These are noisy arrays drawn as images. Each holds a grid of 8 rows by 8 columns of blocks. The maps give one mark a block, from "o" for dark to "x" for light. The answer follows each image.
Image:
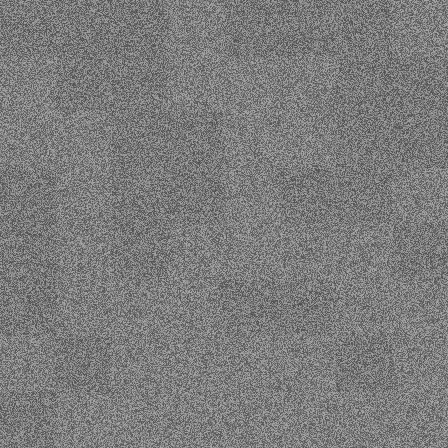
oooxooox
xooxxxoo
xxooxxoo
oxooxoox
oxoxxxxo
oxxxooxx
xoxxxxox
oxxxxxxx
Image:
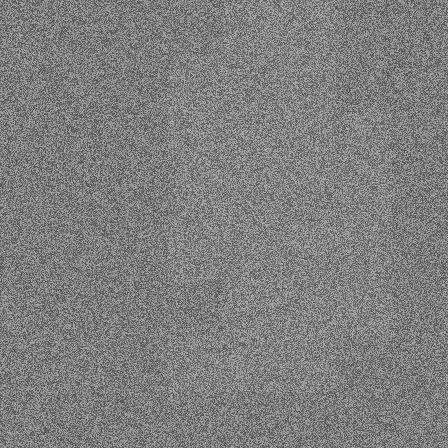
ooooxxoo
oooxxxoo
oooxxxxo
oooxxxxo
oooxxxxo
ooooxxxo
oooxxxoo
oooooooo
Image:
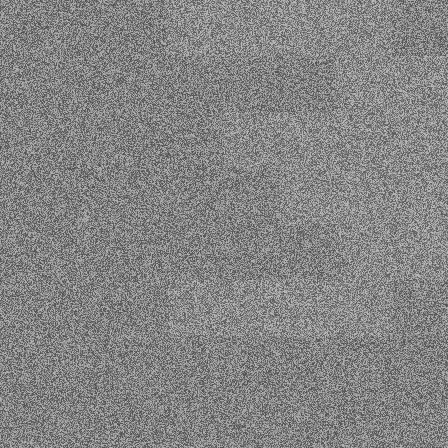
oooxxxxo
ooooooxx
ooooxxxx
oooooxxx
ooooooxx
oooxxxxo
oooooooo
oooooooo
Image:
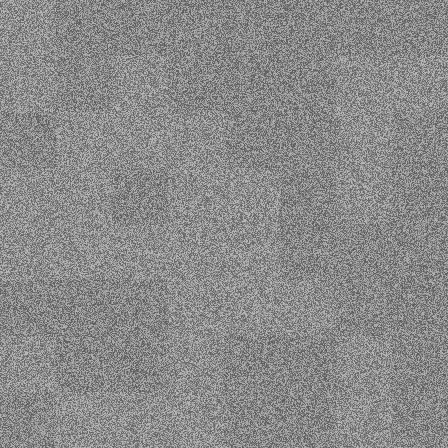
xooooooo
xoxoooxx
oxxxooxo
xxoxxoxo
xxxxxooo
oooxxxoo
xooxooxo
oxxxooxo
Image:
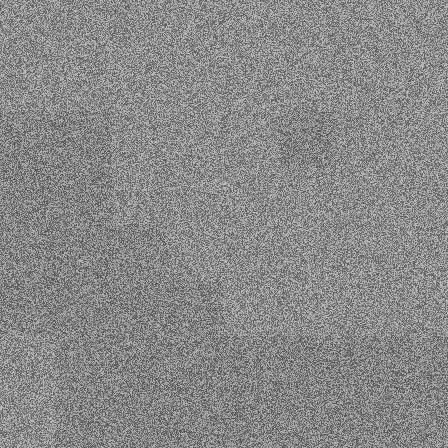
xxxxxxxx
xxxxxxxx
ooxxxoxx
ooxxxxxx
oooxxxxx
ooooxxxx
xooooooo
xooooooo
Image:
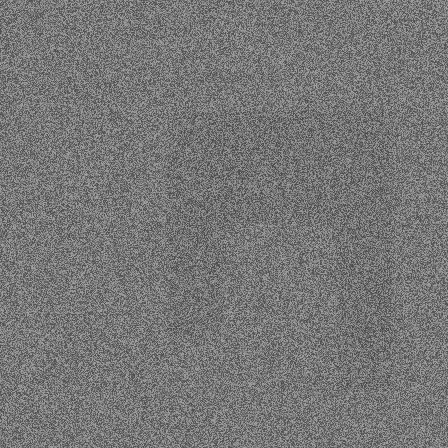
xxxxxxxx
xxxxxxxx
xxxoooox
xxxoooox
xxxoxxox
xxxoxxox
xxxxxxox
xxxxxxxx
